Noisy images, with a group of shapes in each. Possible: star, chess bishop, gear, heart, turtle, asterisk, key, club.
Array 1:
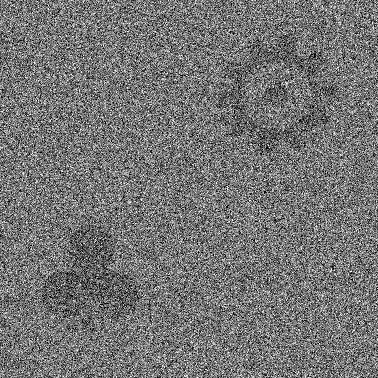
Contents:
top right: dark gear; bottom left: dark club
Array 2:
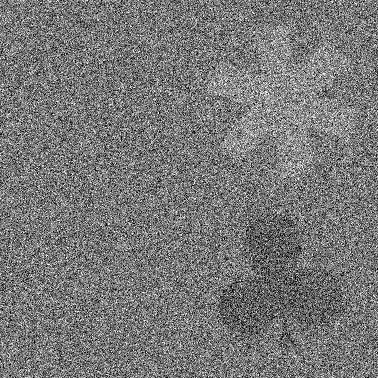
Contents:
top right: light asterisk; bottom right: dark club
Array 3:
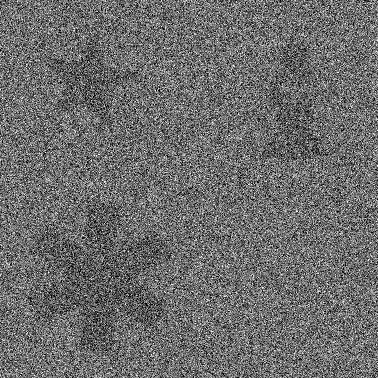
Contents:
top left: dark star; top right: dark chess bishop; bottom left: dark asterisk
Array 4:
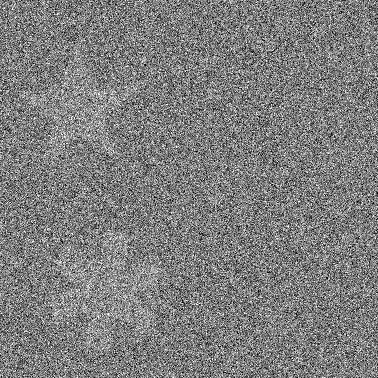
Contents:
top left: light star; bottom left: light asterisk
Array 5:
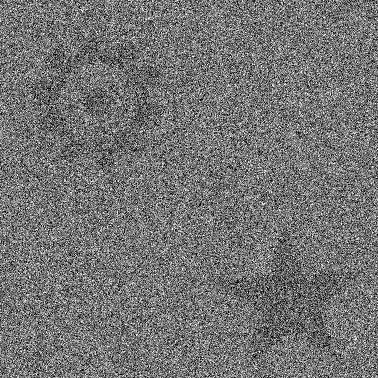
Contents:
top left: dark gear; bottom right: dark star
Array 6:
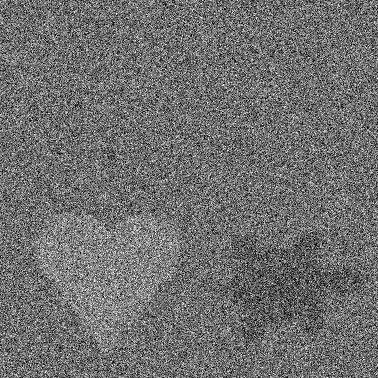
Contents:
bottom left: light heart; bottom right: dark turtle
